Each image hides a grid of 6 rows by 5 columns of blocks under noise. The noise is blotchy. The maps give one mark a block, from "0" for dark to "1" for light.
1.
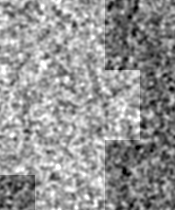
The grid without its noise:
1 1 1 0 0
1 1 1 0 0
1 1 1 1 0
1 1 1 1 0
1 1 1 0 0
0 1 1 0 0
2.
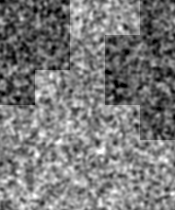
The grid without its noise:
0 0 1 1 0
0 0 1 0 0
0 1 1 0 0
1 1 1 1 0
1 1 1 1 1
1 1 1 1 1
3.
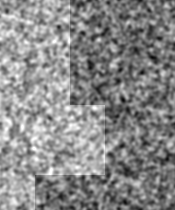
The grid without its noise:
1 1 0 0 0
1 1 0 0 0
1 1 0 0 0
1 1 1 0 0
1 1 1 0 0
1 0 0 0 0
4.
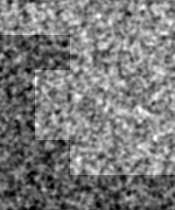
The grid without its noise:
1 1 1 1 1
0 0 1 1 1
0 1 1 1 1
0 1 1 1 1
0 0 1 1 1
0 0 0 0 0
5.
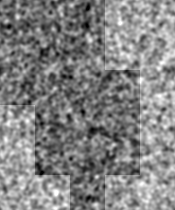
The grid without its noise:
0 0 0 1 1
0 0 0 1 1
0 0 0 0 1
1 0 0 0 1
1 0 0 0 1
1 1 0 1 1
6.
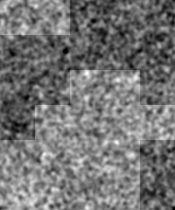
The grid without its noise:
1 1 0 0 0
0 0 0 0 0
0 0 1 1 0
0 1 1 1 1
1 1 1 1 0
1 1 1 1 0
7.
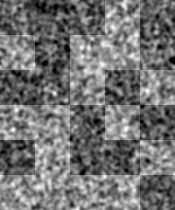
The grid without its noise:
0 0 0 1 0
1 0 1 1 0
0 0 1 0 1
1 1 0 1 0
0 1 0 0 1
1 1 1 1 0
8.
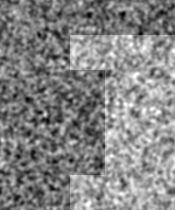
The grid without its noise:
0 0 0 0 0
0 0 1 1 1
0 0 0 1 1
0 0 0 1 1
0 0 0 1 1
0 0 1 1 1
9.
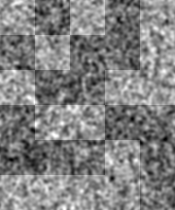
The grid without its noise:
1 0 1 0 1
0 1 0 0 1
1 0 0 1 1
0 1 1 0 0
0 0 0 1 0
1 1 1 1 0
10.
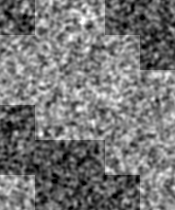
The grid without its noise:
0 1 1 0 0
1 1 1 1 0
1 1 1 1 1
0 1 1 1 1
0 0 0 1 1
1 0 0 0 1
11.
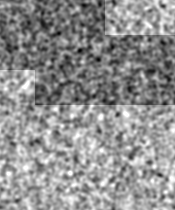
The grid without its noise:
0 0 0 1 1
0 0 0 0 0
1 0 0 0 0
1 1 1 1 1
1 1 1 1 1
1 1 1 1 1
